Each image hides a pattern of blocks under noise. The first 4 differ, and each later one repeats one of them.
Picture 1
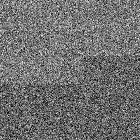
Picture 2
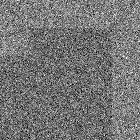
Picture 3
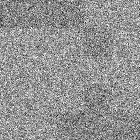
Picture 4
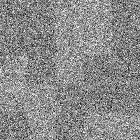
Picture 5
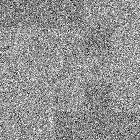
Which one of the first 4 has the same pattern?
3
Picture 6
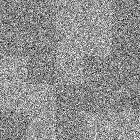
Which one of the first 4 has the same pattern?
4
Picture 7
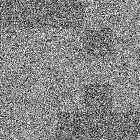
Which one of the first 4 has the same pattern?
3
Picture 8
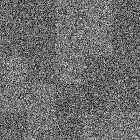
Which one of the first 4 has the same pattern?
4
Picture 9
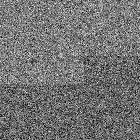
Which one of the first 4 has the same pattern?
1
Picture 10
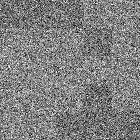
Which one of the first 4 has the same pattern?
3
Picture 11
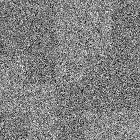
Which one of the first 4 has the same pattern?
4
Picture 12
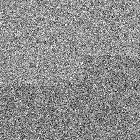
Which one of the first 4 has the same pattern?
1
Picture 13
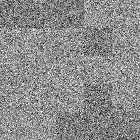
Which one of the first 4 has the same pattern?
3
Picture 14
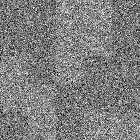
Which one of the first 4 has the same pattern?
4
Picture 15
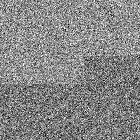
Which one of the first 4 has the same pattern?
1
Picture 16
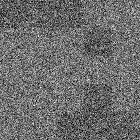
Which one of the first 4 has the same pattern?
3
